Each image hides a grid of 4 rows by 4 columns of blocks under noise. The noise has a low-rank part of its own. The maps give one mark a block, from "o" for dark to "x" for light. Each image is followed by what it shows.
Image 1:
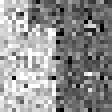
xooo
xxoo
xxoo
xxoo
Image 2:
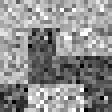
xxxx
xoxx
xooo
oxxo
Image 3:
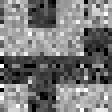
xoxx
xxxo
oooo
xoxx
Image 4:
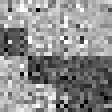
xxxx
oxxx
xooo
xxoo
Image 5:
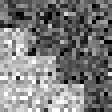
oooo
xooo
xxoo
xxxo
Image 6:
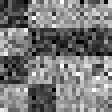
oxxx
xooo
oxxx
xoxx
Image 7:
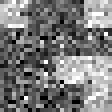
xoox
oooo
ooxx
ooox
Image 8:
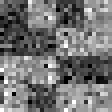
oxox
ooxx
xxoo
xoxx
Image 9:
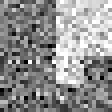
ooxx
ooxx
ooxo
oooo
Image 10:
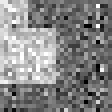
xooo
xxoo
xxoo
oooo
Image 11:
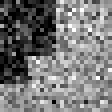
ooxx
ooxx
oxxx
xxxx
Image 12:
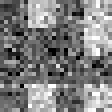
oxox
ooox
oooo
oxox
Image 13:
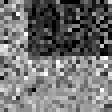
xooo
xooo
xxxx
xxxx
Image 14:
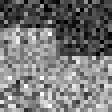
oooo
xxoo
xxxx
xxxx
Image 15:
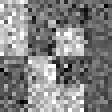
xooo
xoxo
oxoo
oxxo
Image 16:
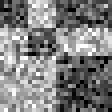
oxoo
xoxx
xxoo
xxoo
